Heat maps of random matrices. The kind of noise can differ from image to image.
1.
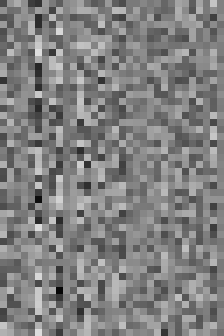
columns of uneven size
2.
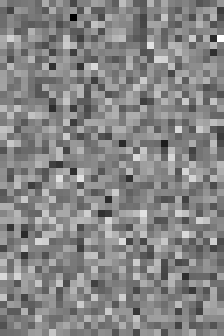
independent entries
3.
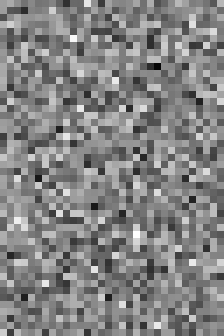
independent entries
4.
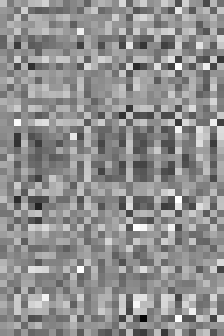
low rank plus noise
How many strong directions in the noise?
one
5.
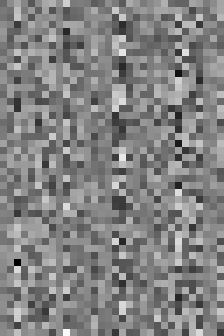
columns of uneven size
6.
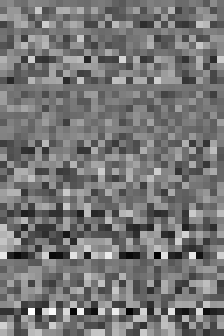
rows of uneven size
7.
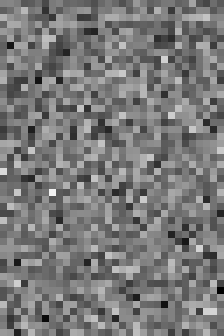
independent entries
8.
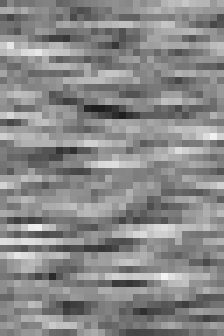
streaked along the rows
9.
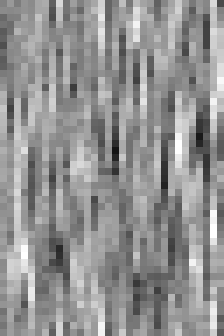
streaked along the columns
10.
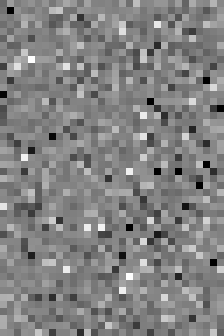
heavy tails
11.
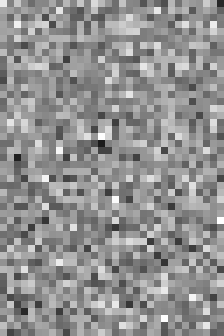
low rank plus noise
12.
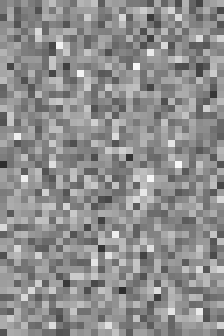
independent entries
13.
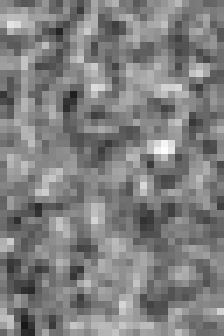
blotchy
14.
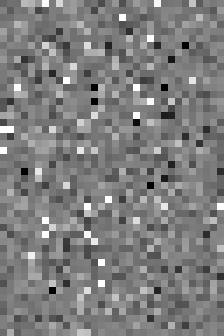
heavy tails
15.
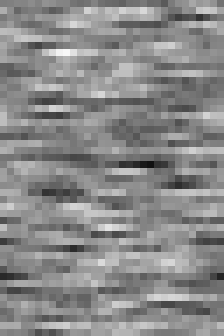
streaked along the rows
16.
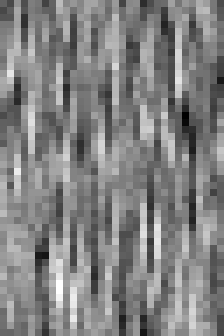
streaked along the columns
